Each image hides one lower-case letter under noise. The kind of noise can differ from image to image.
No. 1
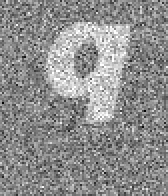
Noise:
independent entries
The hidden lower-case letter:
q
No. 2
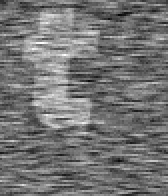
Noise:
streaked along the rows
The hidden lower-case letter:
t
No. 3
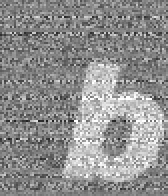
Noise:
rows of uneven size
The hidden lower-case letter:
b
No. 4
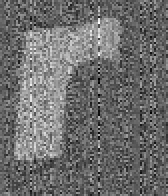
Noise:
columns of uneven size
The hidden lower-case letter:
r
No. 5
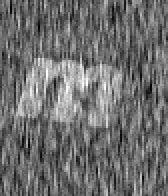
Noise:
streaked along the columns
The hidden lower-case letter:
m
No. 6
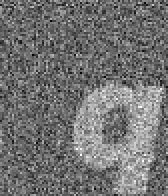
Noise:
low rank plus noise
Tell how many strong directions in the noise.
five to eight
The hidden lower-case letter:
q
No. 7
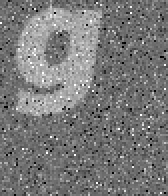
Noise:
heavy tails
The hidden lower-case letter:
g
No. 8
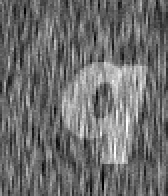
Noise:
streaked along the columns
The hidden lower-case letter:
q
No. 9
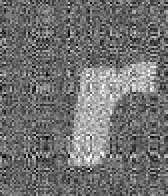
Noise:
low rank plus noise
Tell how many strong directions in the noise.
two
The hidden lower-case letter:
r
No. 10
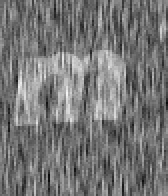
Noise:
streaked along the columns
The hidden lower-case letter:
m
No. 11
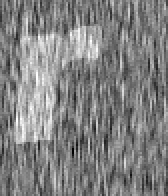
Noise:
streaked along the columns
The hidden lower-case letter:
r
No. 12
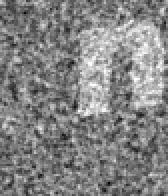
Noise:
blotchy
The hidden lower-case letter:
n
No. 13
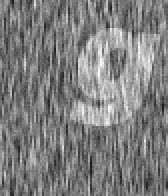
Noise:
streaked along the columns
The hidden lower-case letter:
g
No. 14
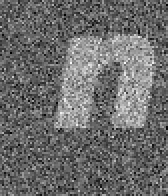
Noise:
independent entries
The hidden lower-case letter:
n
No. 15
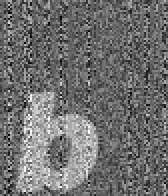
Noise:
columns of uneven size
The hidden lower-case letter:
b
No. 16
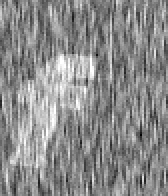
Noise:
streaked along the columns
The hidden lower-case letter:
f
